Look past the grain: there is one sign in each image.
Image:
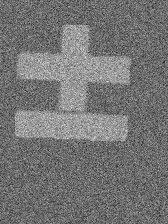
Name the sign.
plus-minus sign
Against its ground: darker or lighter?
lighter
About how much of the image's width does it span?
two thirds
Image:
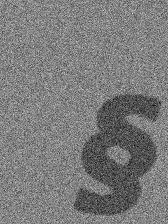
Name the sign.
section sign
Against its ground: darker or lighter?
darker
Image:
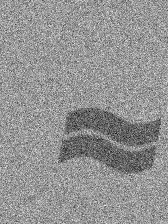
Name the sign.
approximately sign
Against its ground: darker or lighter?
darker
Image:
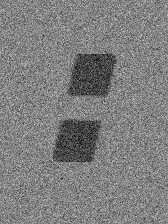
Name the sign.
colon
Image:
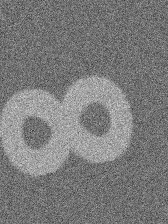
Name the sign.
infinity sign
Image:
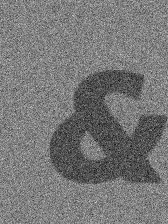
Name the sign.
ampersand
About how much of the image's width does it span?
two thirds
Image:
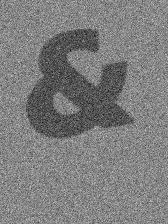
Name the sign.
ampersand
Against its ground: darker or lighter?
darker
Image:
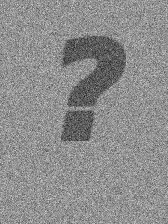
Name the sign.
question mark
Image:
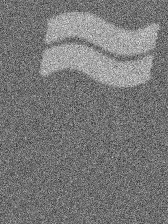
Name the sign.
approximately sign
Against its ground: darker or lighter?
lighter
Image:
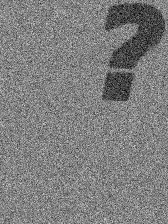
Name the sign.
question mark
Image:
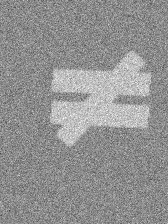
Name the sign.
not-equal sign
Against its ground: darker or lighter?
lighter
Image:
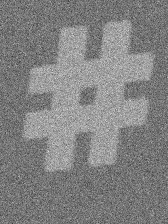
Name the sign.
hash sign
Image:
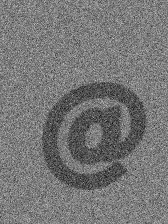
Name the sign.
at sign
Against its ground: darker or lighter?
darker
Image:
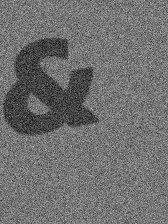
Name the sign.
ampersand
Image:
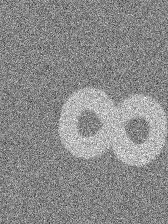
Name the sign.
infinity sign
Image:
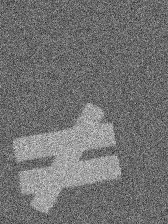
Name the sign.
not-equal sign
